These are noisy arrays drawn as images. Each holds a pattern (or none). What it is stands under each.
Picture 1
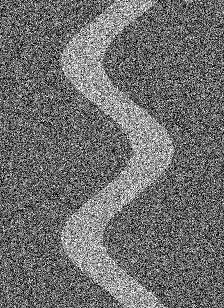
a wavy band
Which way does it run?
top to bottom
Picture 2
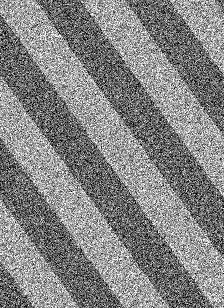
diagonal stripes
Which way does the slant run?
top left to bottom right
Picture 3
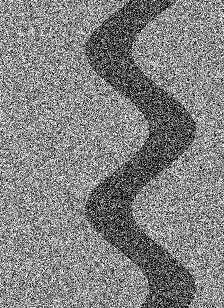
a wavy band
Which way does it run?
top to bottom
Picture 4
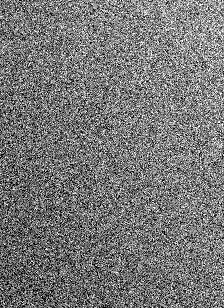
a smooth slope
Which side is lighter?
top right
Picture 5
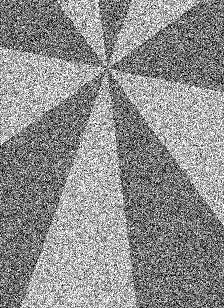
spokes from one point
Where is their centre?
top middle
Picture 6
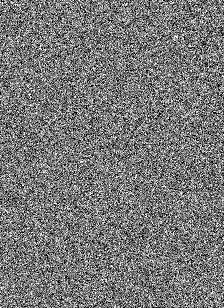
only noise
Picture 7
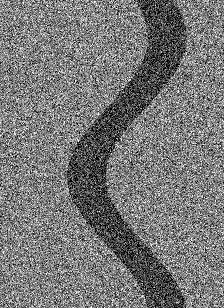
a wavy band
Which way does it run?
top to bottom
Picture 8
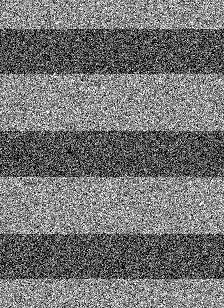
horizontal stripes
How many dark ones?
3
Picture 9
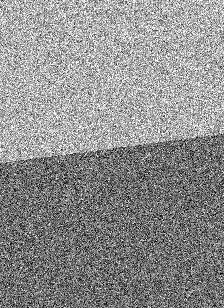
a sharp edge
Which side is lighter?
top
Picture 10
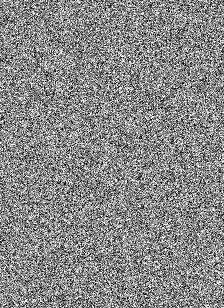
only noise
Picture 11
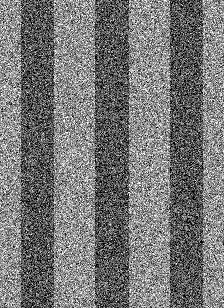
vertical stripes
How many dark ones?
3
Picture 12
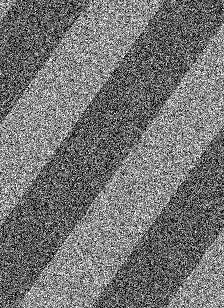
diagonal stripes
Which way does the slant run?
bottom left to top right
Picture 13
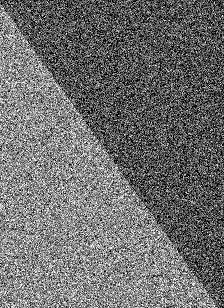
a sharp edge
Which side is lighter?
bottom left
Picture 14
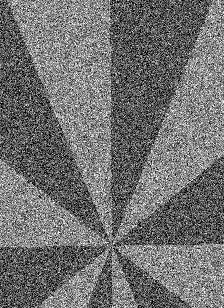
spokes from one point
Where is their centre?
bottom middle
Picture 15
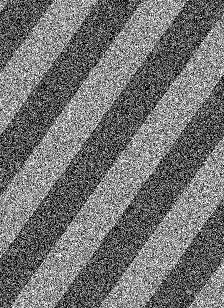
diagonal stripes
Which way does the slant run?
bottom left to top right
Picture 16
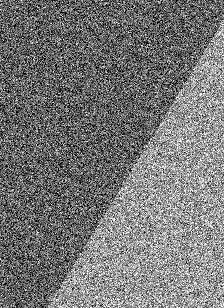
a sharp edge
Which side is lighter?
bottom right
